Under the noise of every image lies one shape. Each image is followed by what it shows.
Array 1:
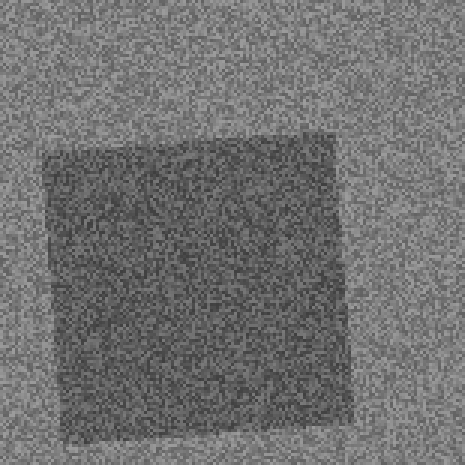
dark square
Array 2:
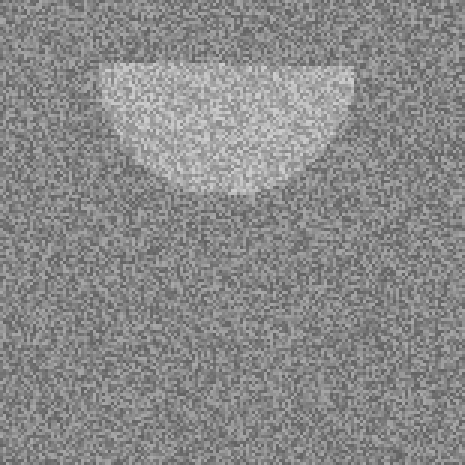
light half disc
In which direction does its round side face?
down
